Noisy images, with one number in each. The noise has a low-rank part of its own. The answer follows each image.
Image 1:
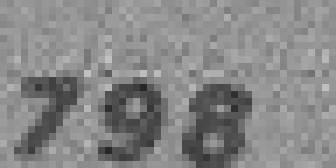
798
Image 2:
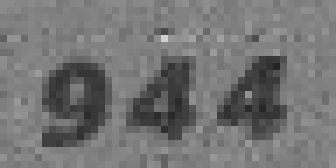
944
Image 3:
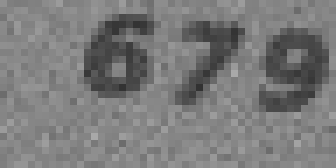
679
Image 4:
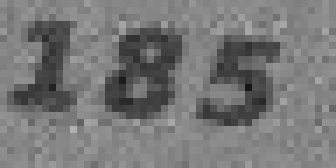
185
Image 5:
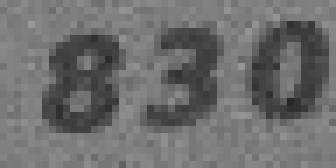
830
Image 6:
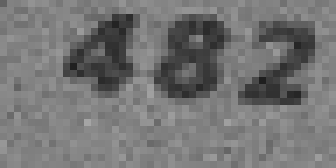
482
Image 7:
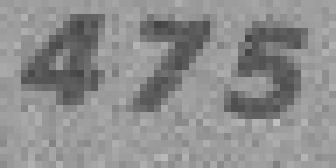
475
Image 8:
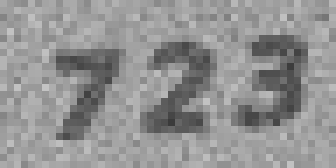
723
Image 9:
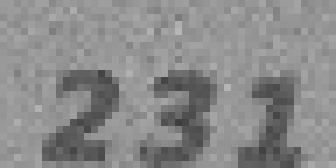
231
